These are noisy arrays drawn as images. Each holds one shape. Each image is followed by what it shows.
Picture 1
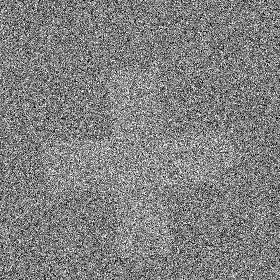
cross
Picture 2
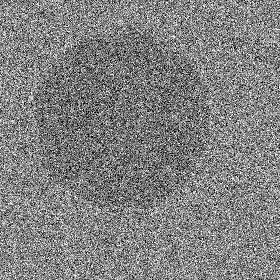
disc
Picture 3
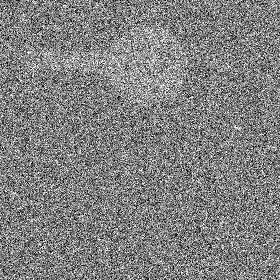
lollipop
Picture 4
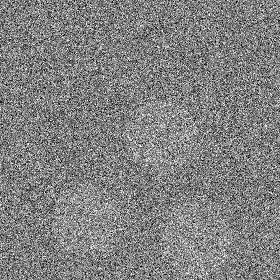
three dots
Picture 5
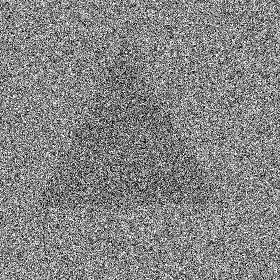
triangle
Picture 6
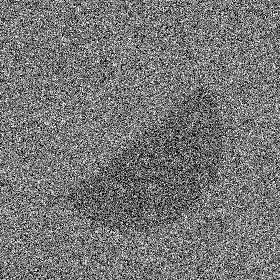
half disc
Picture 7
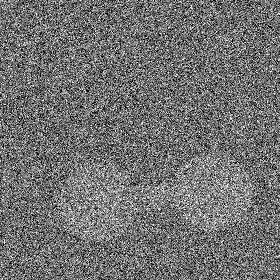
dumbbell
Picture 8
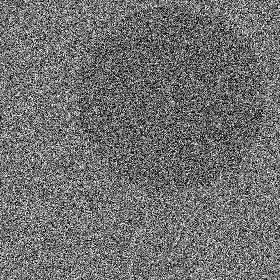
disc
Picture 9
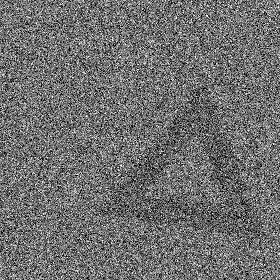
triangle frame
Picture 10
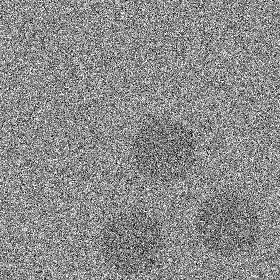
three dots
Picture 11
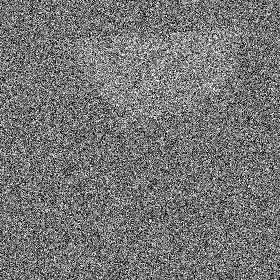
half disc
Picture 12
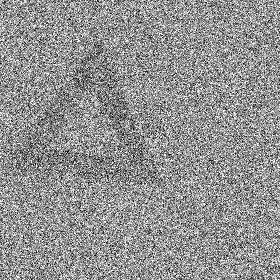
triangle frame
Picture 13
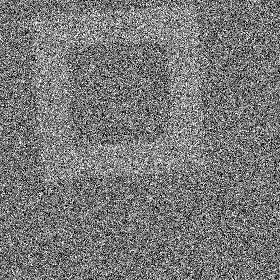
square frame
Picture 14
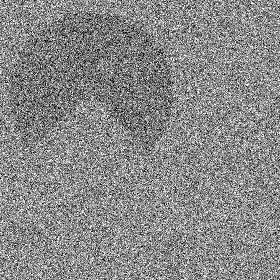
disc with a wedge cut out
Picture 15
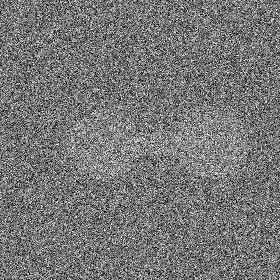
dumbbell
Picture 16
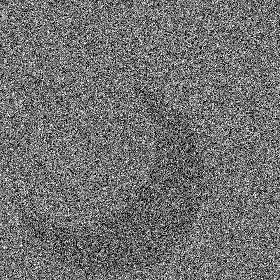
crescent
